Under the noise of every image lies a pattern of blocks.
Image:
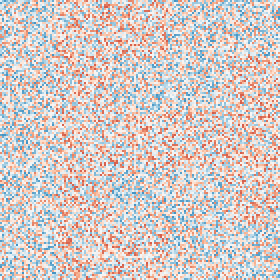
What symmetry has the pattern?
top and bottom mirror each other
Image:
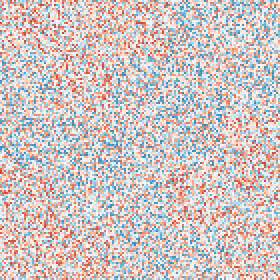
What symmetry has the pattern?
mirrored about the diagonal from the bottom left
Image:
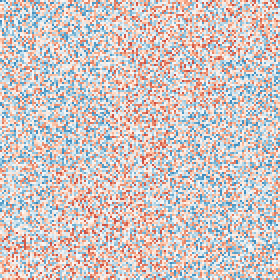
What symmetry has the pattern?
the same after a half turn
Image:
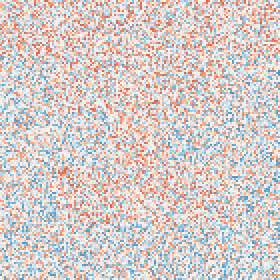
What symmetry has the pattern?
left and right mirror each other
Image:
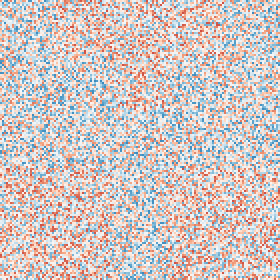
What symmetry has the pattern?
left and right mirror each other
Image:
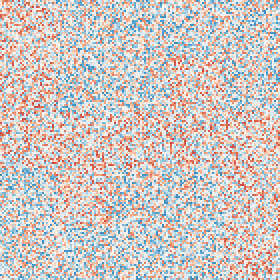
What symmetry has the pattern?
the same after a half turn
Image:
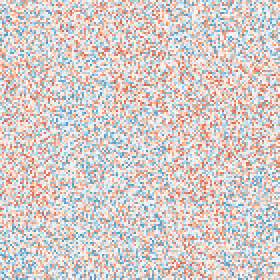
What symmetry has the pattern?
no symmetry
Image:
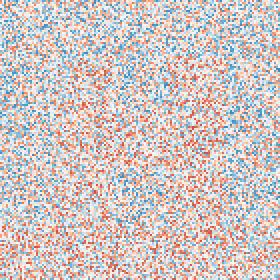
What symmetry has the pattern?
left and right mirror each other
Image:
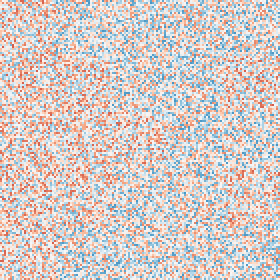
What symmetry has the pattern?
top and bottom mirror each other
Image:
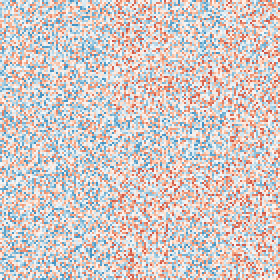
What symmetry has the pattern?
top and bottom mirror each other
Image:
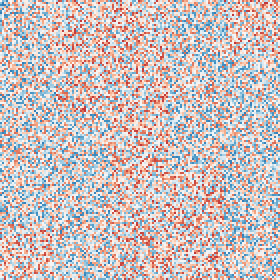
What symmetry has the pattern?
the same after a half turn
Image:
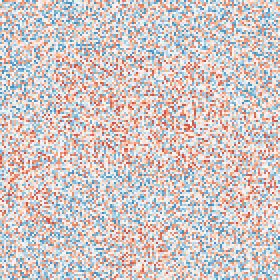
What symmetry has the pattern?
left and right mirror each other
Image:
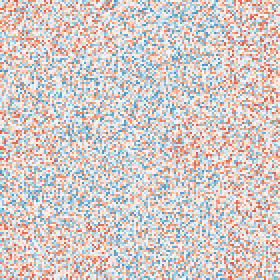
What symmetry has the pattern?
top and bottom mirror each other
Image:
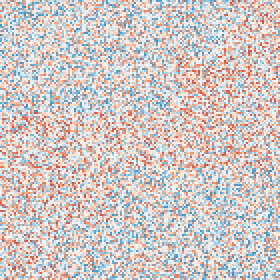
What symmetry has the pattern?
the same after a half turn
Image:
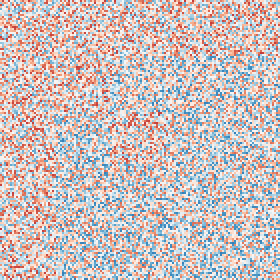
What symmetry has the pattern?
mirrored about the diagonal from the top left
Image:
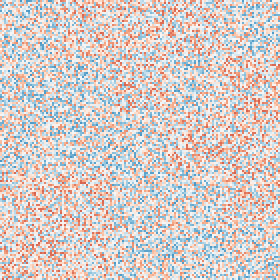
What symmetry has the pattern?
mirrored about the diagonal from the bottom left
